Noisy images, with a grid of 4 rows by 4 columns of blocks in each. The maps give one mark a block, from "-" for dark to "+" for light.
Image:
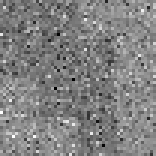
- - + +
- - - +
+ - - +
+ + - +
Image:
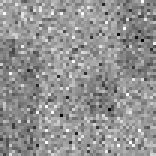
+ + + -
- + + -
- + - +
- + + +
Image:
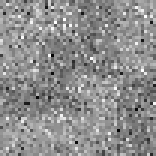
+ + - +
+ - - +
- - + -
+ + + -
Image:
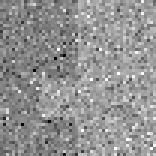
- - + +
- - + +
- + + +
- - + +
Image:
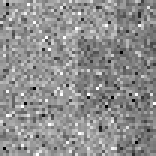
+ + + -
+ + - -
+ + - -
+ + + -
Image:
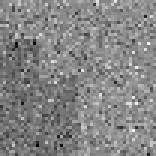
+ + + +
- + + +
- - + +
- - + +
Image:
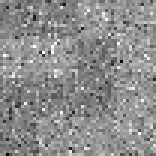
- - + +
+ + - +
- - - +
- + + +
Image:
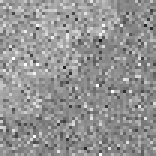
+ + + -
+ + - -
+ - - -
- - - -
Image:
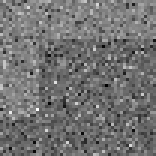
+ + + +
+ - - -
+ - - -
- - - -
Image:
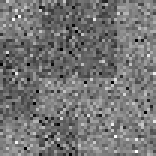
+ - - +
- - - +
- + + +
+ - + +
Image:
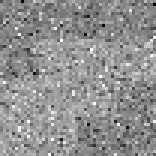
- - - -
- + + +
+ + + -
+ + - -
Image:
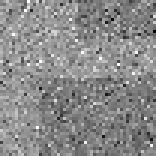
+ + - -
+ + + +
+ - - -
+ - - -
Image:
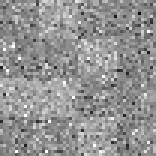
- + - -
- - + -
+ + - -
- - + -
